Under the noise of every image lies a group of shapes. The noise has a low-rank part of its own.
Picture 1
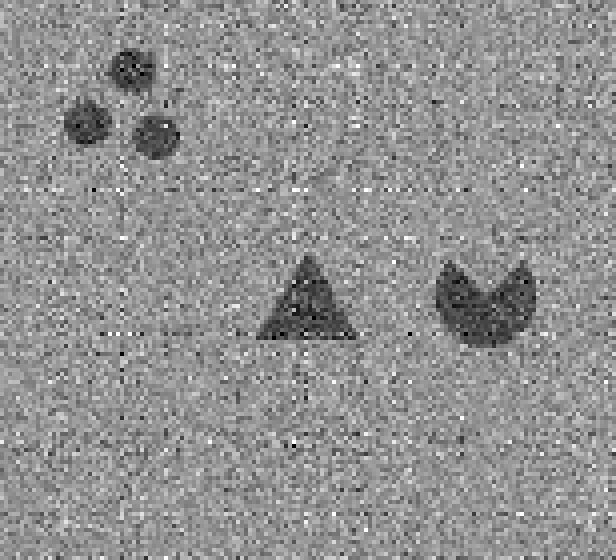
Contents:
top left: three dots; centre: triangle; middle right: disc with a wedge cut out
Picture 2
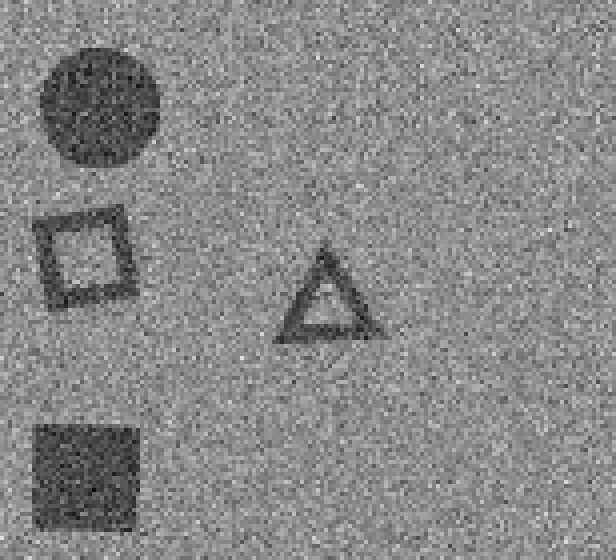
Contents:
top left: disc; middle left: square frame; centre: triangle frame; bottom left: square
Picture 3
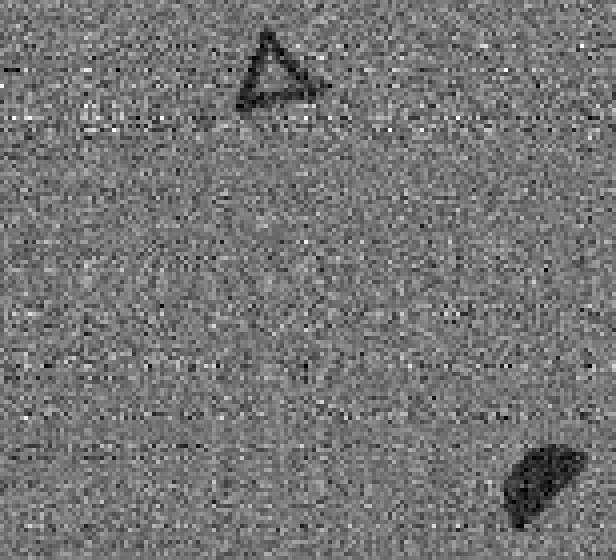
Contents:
top middle: triangle frame; bottom right: half disc
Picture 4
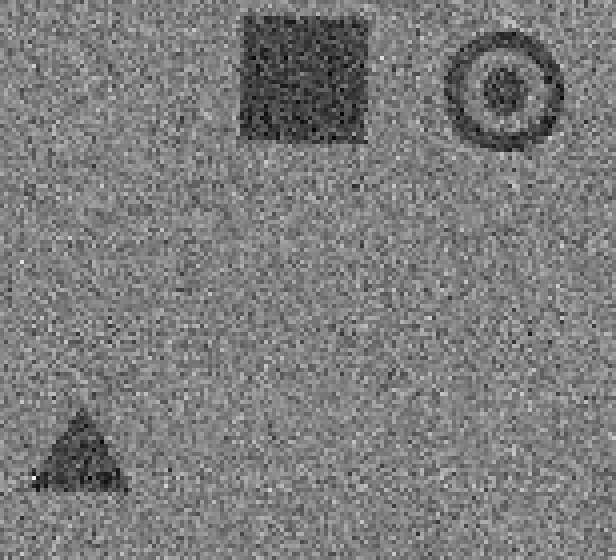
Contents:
top middle: square; top right: bullseye; bottom left: triangle
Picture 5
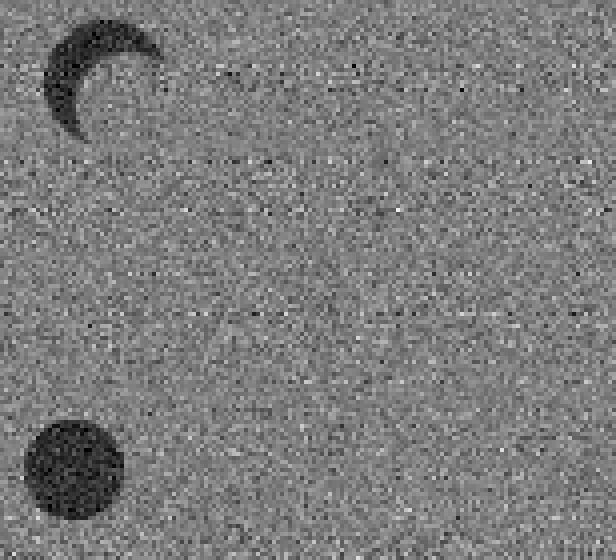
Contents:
top left: crescent; bottom left: disc
